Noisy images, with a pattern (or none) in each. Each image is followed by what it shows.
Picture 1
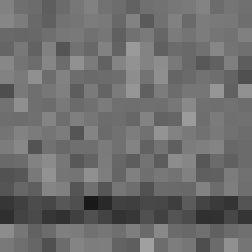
one horizontal stripe
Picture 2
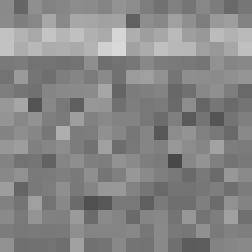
one horizontal stripe
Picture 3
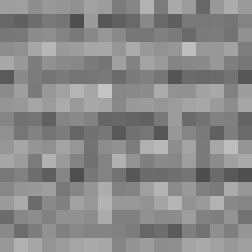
horizontal stripes
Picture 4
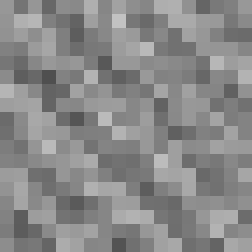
diagonal stripes
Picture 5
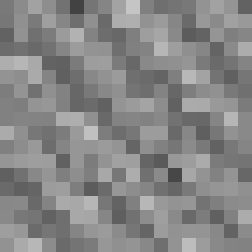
diagonal stripes
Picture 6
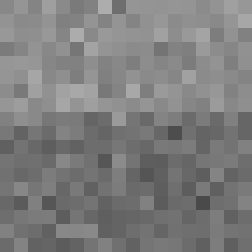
a sharp edge
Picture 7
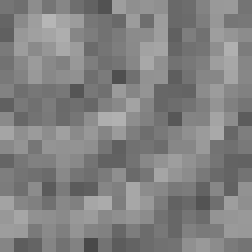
rings round one point
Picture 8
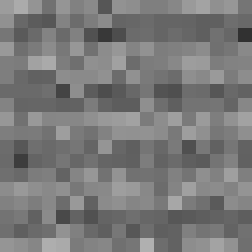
horizontal stripes
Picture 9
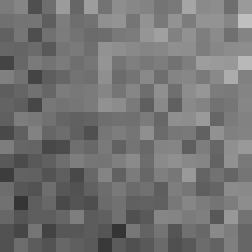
a smooth slope
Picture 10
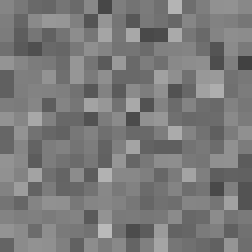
only noise
